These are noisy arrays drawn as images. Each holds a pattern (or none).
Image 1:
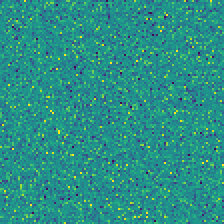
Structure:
only noise
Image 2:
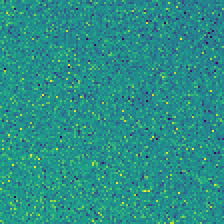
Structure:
a smooth slope
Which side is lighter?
bottom left
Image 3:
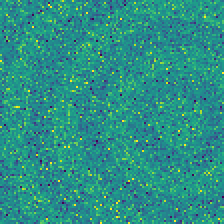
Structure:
rings round one point
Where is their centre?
middle right
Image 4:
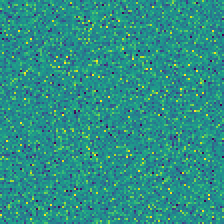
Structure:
only noise
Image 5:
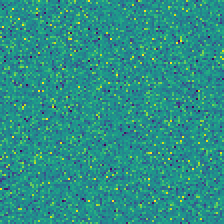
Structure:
only noise
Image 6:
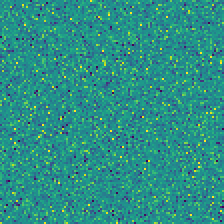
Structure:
only noise
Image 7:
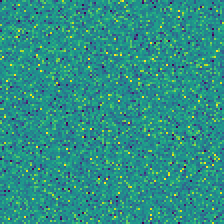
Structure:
only noise
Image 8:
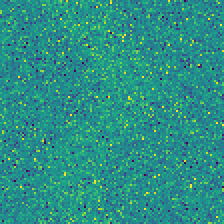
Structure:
a wavy band
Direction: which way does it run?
top to bottom
